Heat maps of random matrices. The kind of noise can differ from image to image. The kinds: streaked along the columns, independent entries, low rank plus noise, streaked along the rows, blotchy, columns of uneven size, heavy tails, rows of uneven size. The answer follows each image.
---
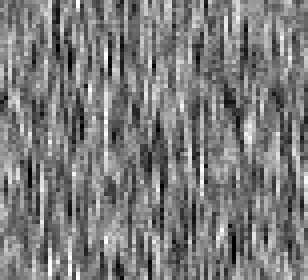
streaked along the columns
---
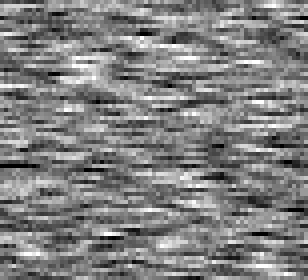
streaked along the rows
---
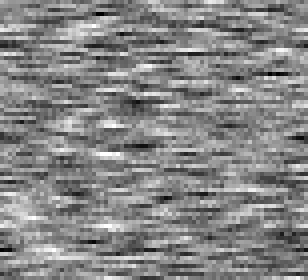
streaked along the rows
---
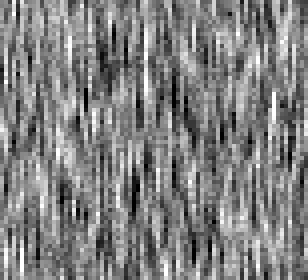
streaked along the columns
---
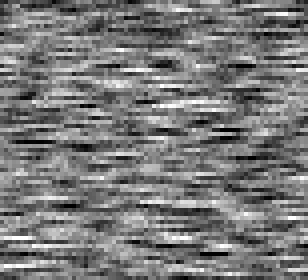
streaked along the rows
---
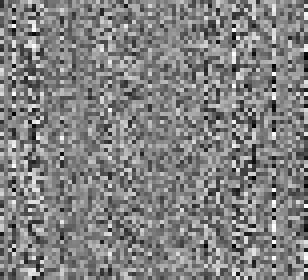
columns of uneven size
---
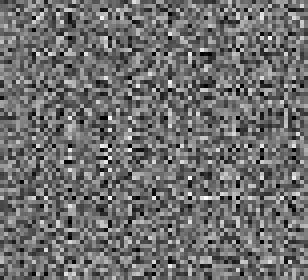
low rank plus noise
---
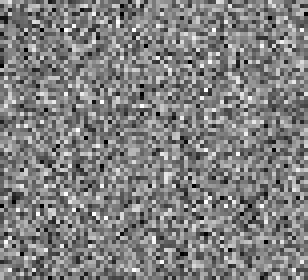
independent entries
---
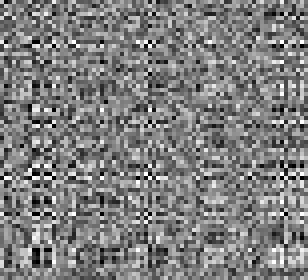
low rank plus noise
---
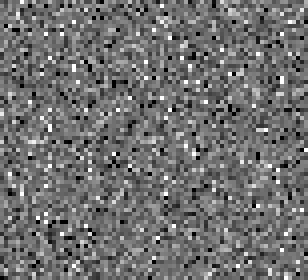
heavy tails
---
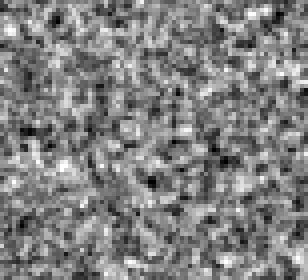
blotchy
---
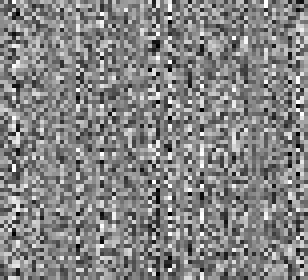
columns of uneven size
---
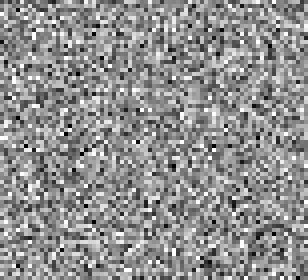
independent entries
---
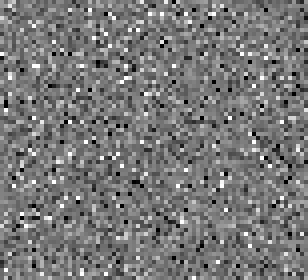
heavy tails
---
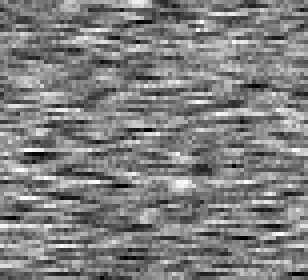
streaked along the rows
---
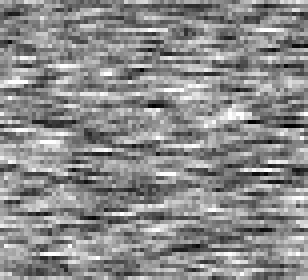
streaked along the rows
